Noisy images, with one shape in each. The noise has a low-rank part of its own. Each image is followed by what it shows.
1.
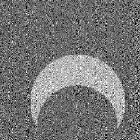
crescent
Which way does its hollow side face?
down
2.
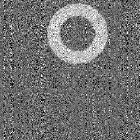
ring
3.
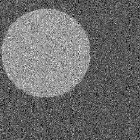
disc
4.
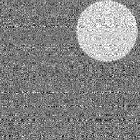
disc
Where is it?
top right
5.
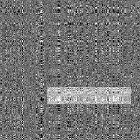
bar
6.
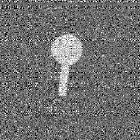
lollipop
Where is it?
centre
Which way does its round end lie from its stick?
up
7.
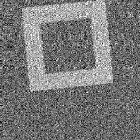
square frame
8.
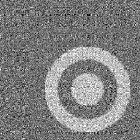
bullseye
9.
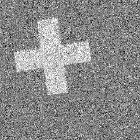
cross
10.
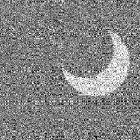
crescent
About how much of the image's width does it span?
half
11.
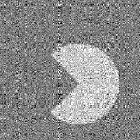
disc with a wedge cut out
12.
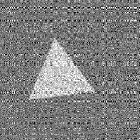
triangle
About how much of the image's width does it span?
half
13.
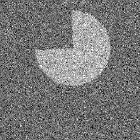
disc with a wedge cut out
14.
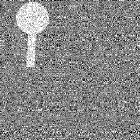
lollipop
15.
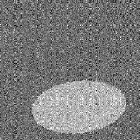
ellipse
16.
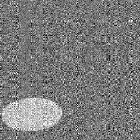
ellipse
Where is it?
bottom left
